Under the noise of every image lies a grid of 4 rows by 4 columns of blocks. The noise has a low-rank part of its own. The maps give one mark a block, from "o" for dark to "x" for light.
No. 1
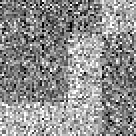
o o o x
o o x o
o o x o
x x x o
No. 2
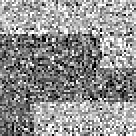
x x x x
o o o x
o o o o
o x x x
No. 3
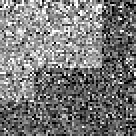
x x x o
x x x o
x o o o
o o o o
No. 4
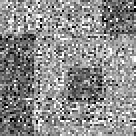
x x x o
o x x x
o x o x
o x x x
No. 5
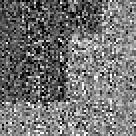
o o o x
o o x x
o o x x
x x x x
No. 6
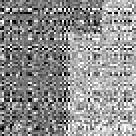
o o o x
o o x x
o o x x
o o x x
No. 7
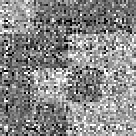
x o o o
o o x x
o x o x
o o x x
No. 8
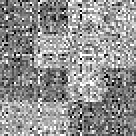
o o x x
o x x x
o o x o
x x o o
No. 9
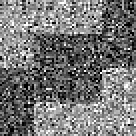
x x x o
x o o o
o o o x
o x x x
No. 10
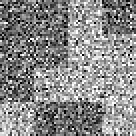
o o x o
o o x x
o x x x
x o o x
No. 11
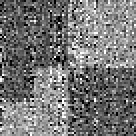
o o x x
o o x x
o x o o
x x o o
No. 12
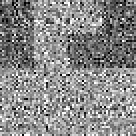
o x x o
o x o o
x x x x
x x x x
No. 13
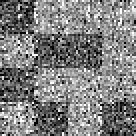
o x x x
x o o x
o x x x
x o x o
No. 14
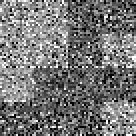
x x o o
x x o x
x o o o
o o o x
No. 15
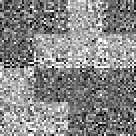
o o x o
o x x x
x o o o
x x o o
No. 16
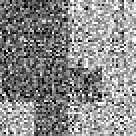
o o x x
o o x x
o o o x
x o x x
